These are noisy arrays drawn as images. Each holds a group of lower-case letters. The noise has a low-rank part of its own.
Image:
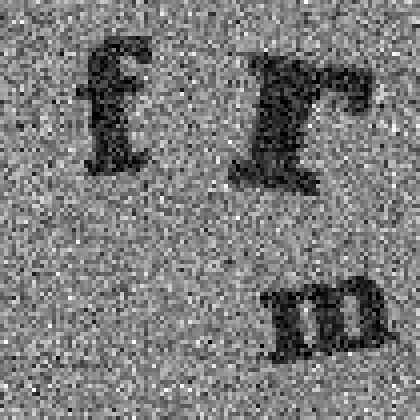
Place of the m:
bottom right
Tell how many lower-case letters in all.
3
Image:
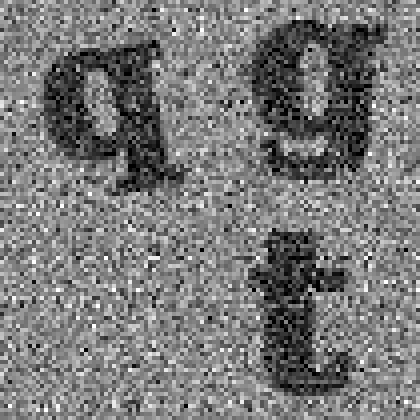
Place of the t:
bottom right
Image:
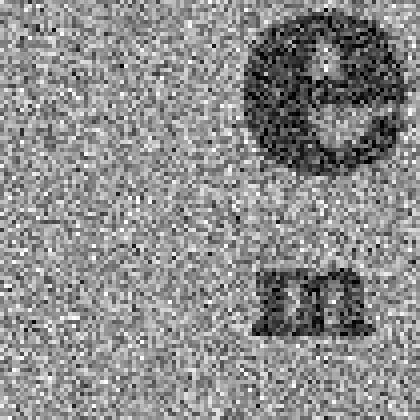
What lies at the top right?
e
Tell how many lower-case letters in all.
2
